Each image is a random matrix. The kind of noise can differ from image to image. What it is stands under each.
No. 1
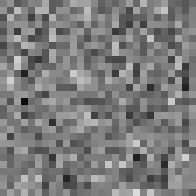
low rank plus noise
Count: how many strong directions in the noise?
five to eight
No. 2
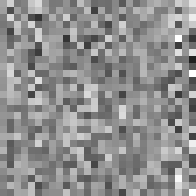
columns of uneven size
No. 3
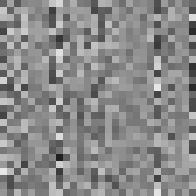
columns of uneven size
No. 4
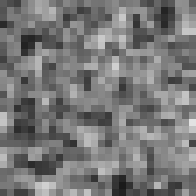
blotchy
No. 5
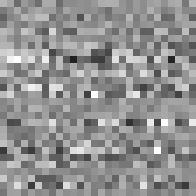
rows of uneven size
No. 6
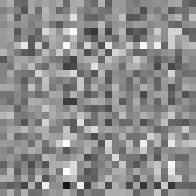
low rank plus noise
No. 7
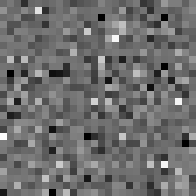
heavy tails
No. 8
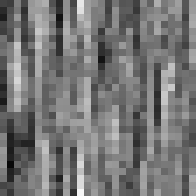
streaked along the columns
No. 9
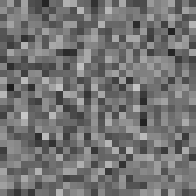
low rank plus noise
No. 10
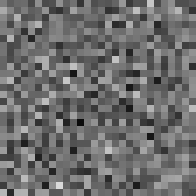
independent entries
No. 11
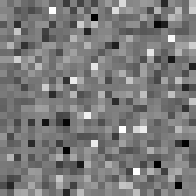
heavy tails
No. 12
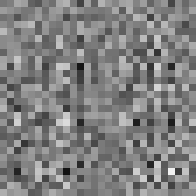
low rank plus noise
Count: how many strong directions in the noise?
two
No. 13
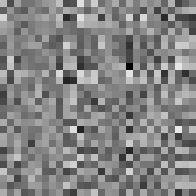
low rank plus noise
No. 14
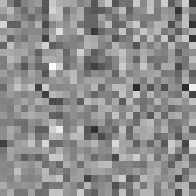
low rank plus noise
